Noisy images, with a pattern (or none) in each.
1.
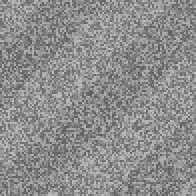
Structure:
diagonal stripes
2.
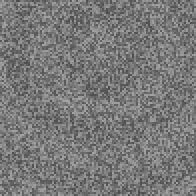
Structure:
rings round one point
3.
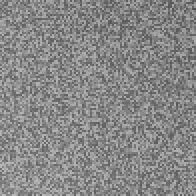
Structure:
a smooth slope
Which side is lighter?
bottom left
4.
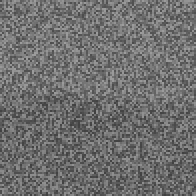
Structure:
a sharp edge
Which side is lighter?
top
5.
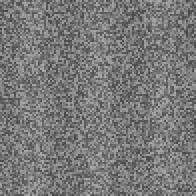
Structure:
vertical stripes
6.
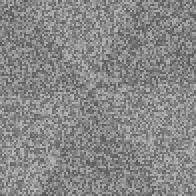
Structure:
spokes from one point
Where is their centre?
centre
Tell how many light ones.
3
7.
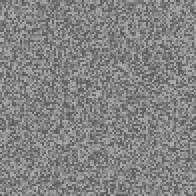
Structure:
only noise
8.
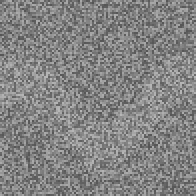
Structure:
a wavy band
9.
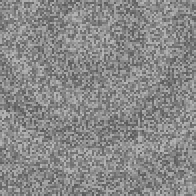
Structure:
rings round one point
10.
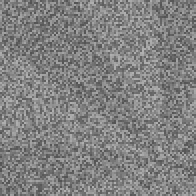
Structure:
spokes from one point
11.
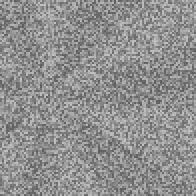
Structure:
spokes from one point
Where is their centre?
middle left
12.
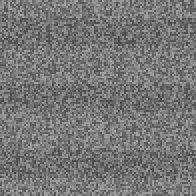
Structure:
horizontal stripes
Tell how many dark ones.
3
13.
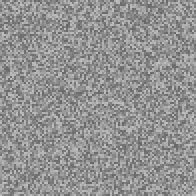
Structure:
only noise
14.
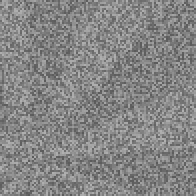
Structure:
spokes from one point
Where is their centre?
bottom left
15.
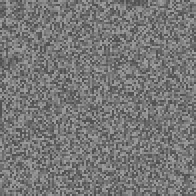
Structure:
only noise
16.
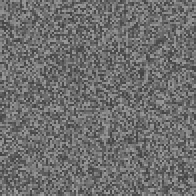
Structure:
only noise
